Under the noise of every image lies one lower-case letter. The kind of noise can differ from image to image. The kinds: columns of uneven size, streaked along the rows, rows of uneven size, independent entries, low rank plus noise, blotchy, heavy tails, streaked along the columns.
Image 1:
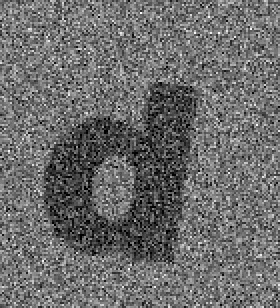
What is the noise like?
independent entries
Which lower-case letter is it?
d
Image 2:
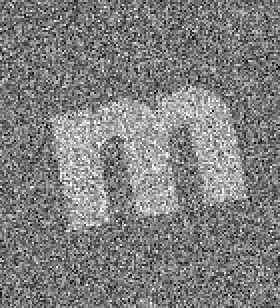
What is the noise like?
independent entries
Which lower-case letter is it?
m
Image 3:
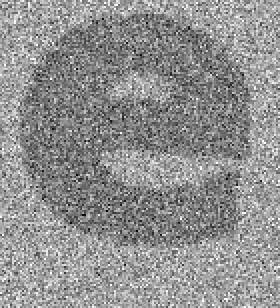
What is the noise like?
independent entries
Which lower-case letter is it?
e
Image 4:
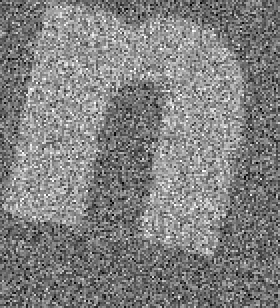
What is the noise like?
independent entries
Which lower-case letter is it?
n
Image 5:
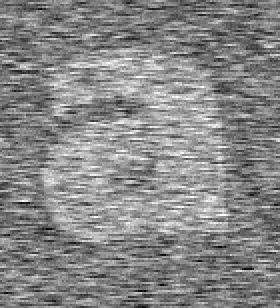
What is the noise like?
streaked along the rows
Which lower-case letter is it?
a
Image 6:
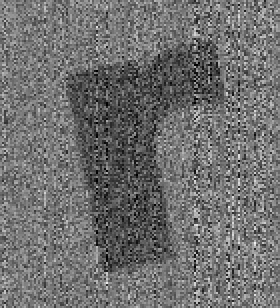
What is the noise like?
columns of uneven size
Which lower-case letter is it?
r
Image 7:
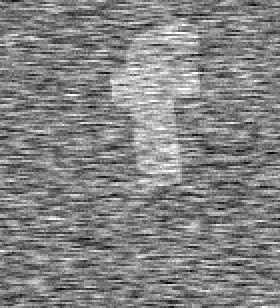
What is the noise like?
streaked along the rows
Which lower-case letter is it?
f
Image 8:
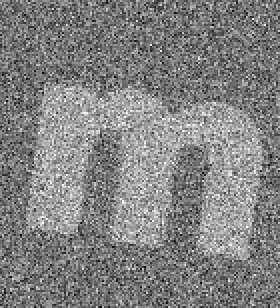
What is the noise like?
independent entries
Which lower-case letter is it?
m
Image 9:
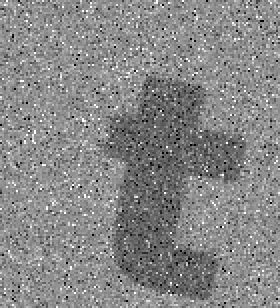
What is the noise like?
heavy tails
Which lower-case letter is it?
t
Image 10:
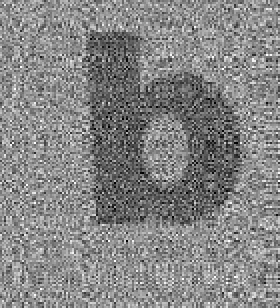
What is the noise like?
low rank plus noise
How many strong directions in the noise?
two
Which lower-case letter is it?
b
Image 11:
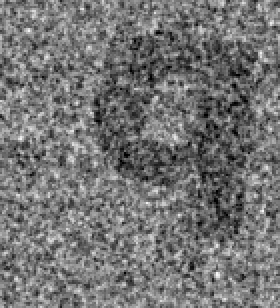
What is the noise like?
blotchy
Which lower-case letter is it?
q
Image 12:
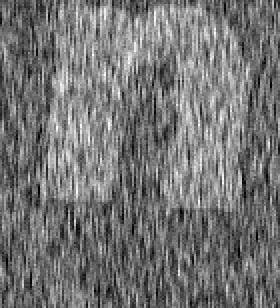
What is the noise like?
streaked along the columns
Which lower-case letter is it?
n
